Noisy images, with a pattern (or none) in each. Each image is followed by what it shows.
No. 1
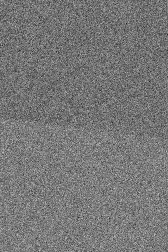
a sharp edge
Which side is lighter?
bottom
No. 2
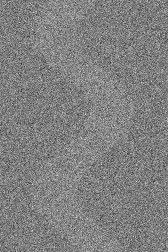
a wavy band
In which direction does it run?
top to bottom
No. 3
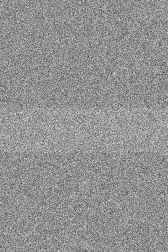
one horizontal stripe
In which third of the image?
middle
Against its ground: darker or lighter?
lighter
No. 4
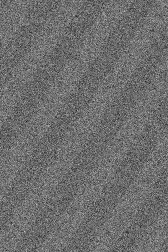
diagonal stripes
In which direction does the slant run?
bottom left to top right
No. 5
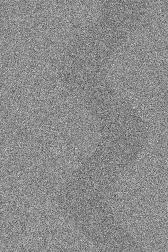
a wavy band
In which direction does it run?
top to bottom
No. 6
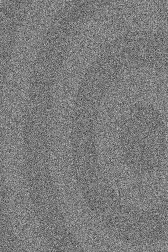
rings round one point
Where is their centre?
middle right
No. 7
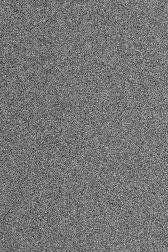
a smooth slope
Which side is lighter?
right
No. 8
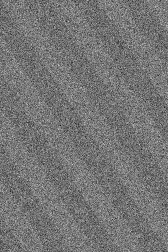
diagonal stripes
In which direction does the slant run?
top left to bottom right
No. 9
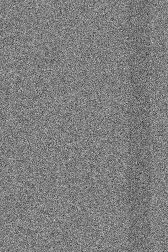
one vertical stripe
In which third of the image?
right
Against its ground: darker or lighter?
darker
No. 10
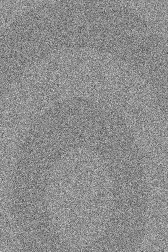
rings round one point
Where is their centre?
bottom middle
